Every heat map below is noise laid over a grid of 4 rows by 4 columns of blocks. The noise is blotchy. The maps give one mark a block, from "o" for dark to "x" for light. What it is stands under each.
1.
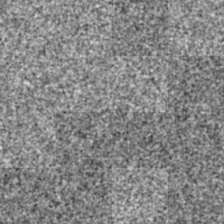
x x o x
x x x o
x o o o
o o x o
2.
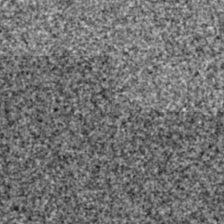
x x x x
o o x x
o o o o
o o o o
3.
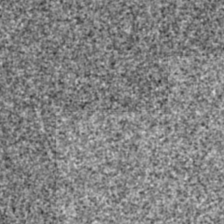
o o o o
o o o x
o x x x
o x x x
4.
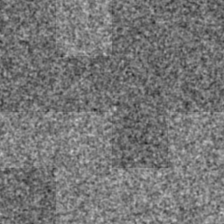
o x o o
o o o o
x x o x
o x x x
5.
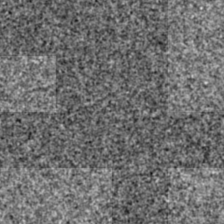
o o o x
x o o x
o o o o
x x o x
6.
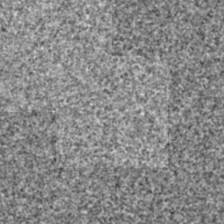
x x o o
x x x o
o x x o
o o o o
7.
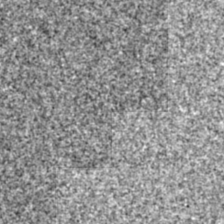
o o o x
o o o x
o o x x
o x x x
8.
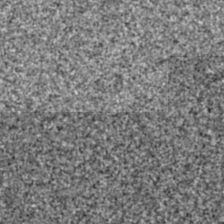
x x x x
x x x o
o o o o
o o o o
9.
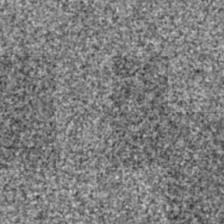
x x x x
o x o x
o x o o
x x x o
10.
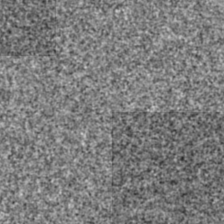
o x x x
x x x x
x x o o
x x o o
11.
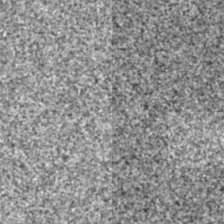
x x o o
x x o o
x x o x
x x o o
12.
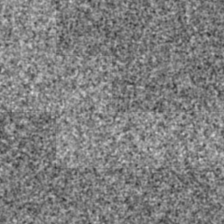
x o o o
x x o o
o x x x
o o o o
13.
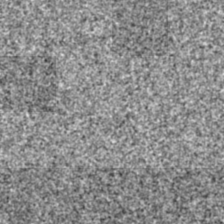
x x o x
o x x x
x x x x
o o o o
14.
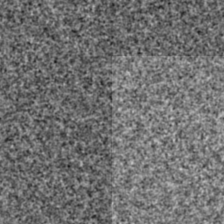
o o o o
o o x x
o o x x
o o x x
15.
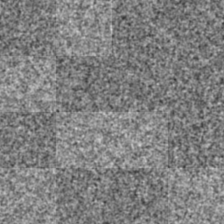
o x o o
x o o o
o x x o
x o o x
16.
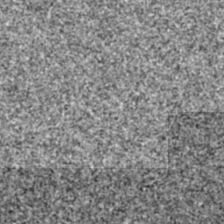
x x x x
x x x x
x x x o
o o o o
